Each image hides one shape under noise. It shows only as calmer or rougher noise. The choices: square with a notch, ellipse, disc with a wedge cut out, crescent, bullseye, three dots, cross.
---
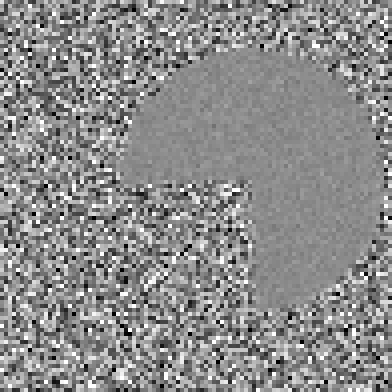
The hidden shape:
disc with a wedge cut out
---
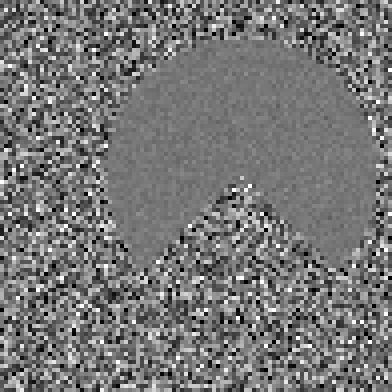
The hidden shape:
disc with a wedge cut out
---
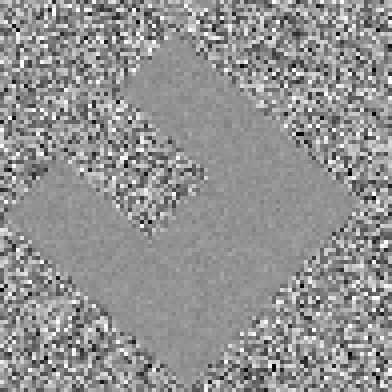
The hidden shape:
square with a notch
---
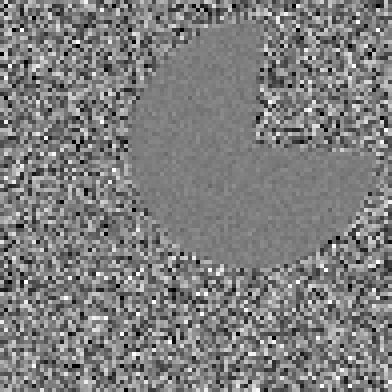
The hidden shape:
disc with a wedge cut out
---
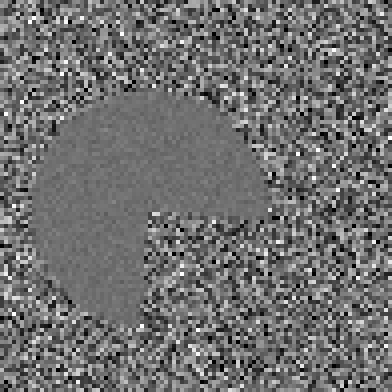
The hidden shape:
disc with a wedge cut out
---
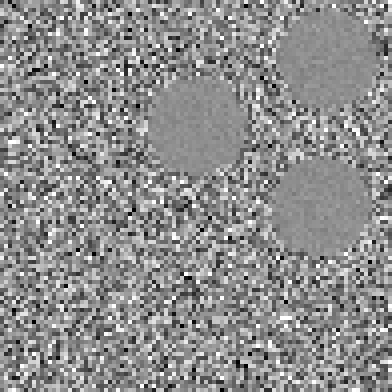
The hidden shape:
three dots
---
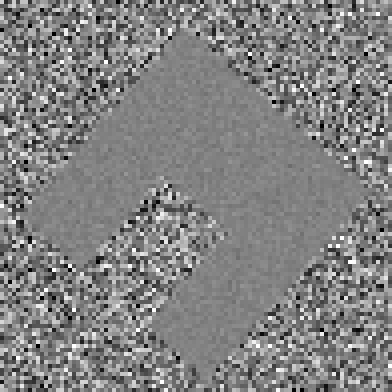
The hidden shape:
square with a notch
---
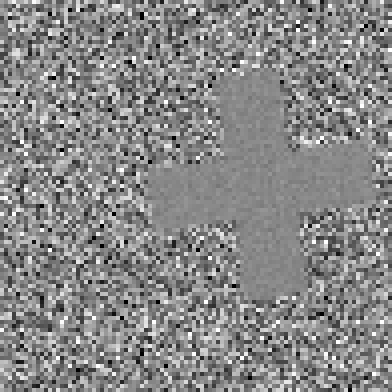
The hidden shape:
cross
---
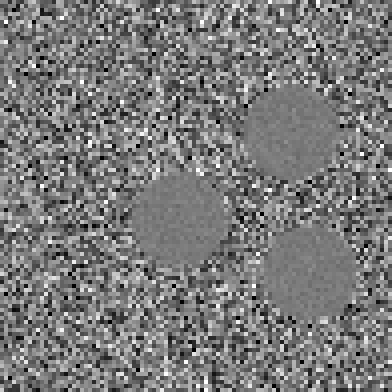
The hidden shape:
three dots
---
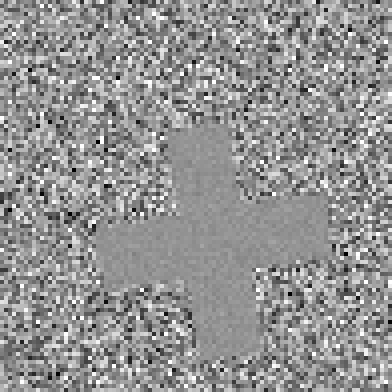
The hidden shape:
cross
